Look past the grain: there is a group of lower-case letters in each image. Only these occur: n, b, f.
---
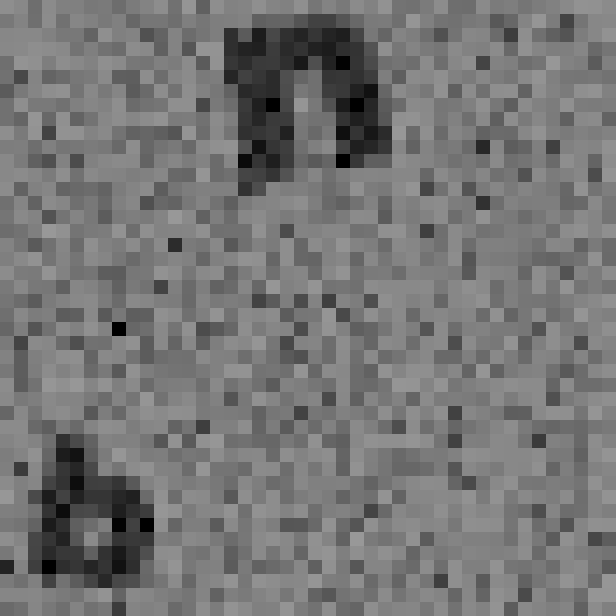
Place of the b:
bottom left
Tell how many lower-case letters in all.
2
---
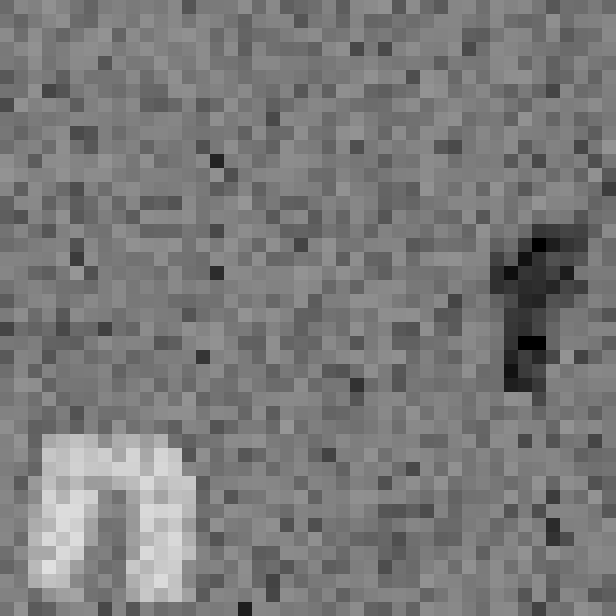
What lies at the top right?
nothing
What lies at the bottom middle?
nothing
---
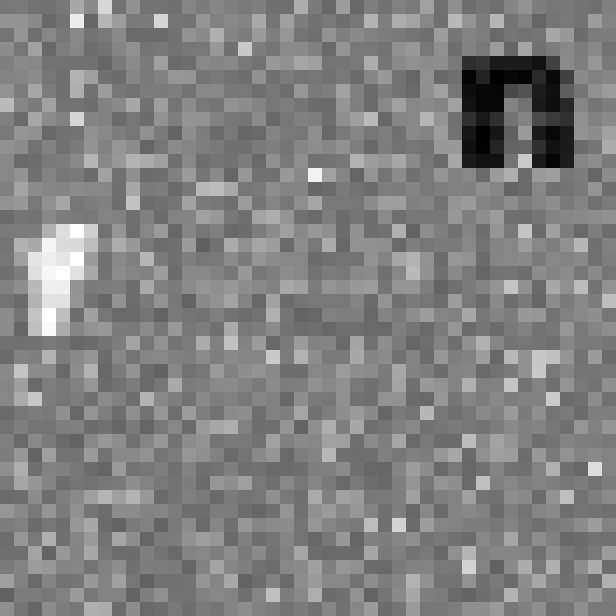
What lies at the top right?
n
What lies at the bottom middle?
nothing
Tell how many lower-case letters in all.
2
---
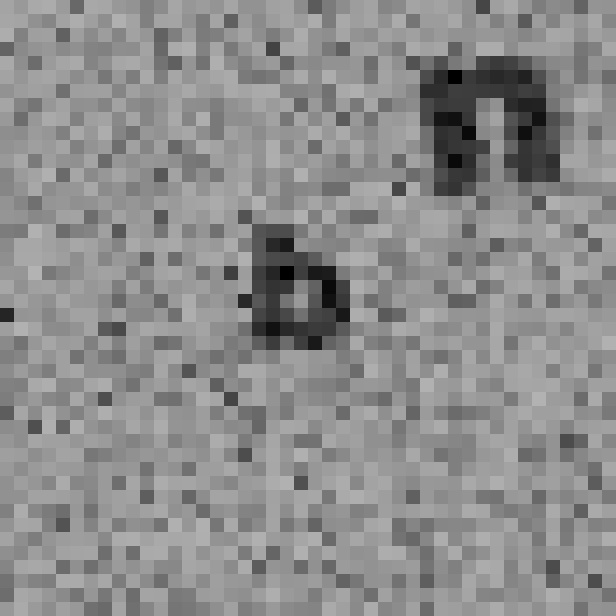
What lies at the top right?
n
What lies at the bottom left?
nothing
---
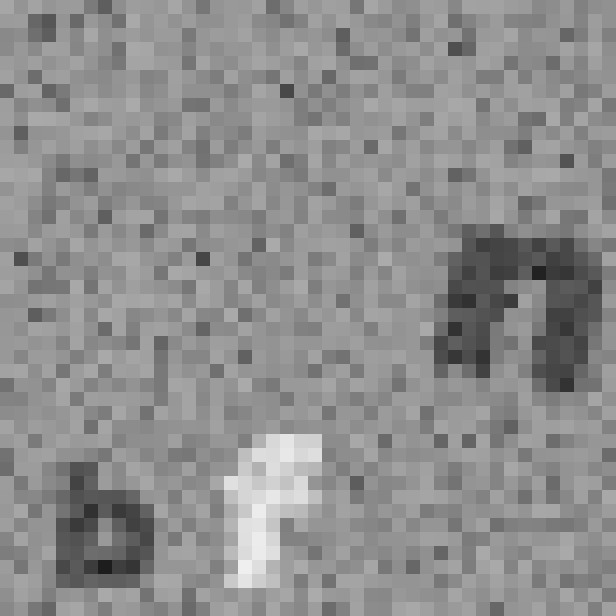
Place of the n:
middle right
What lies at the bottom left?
b
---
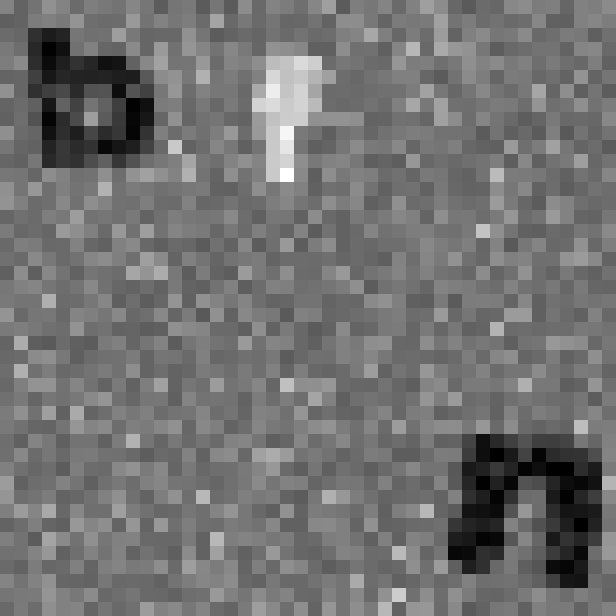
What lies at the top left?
b
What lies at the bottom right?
n
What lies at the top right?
nothing
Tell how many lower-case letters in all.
3
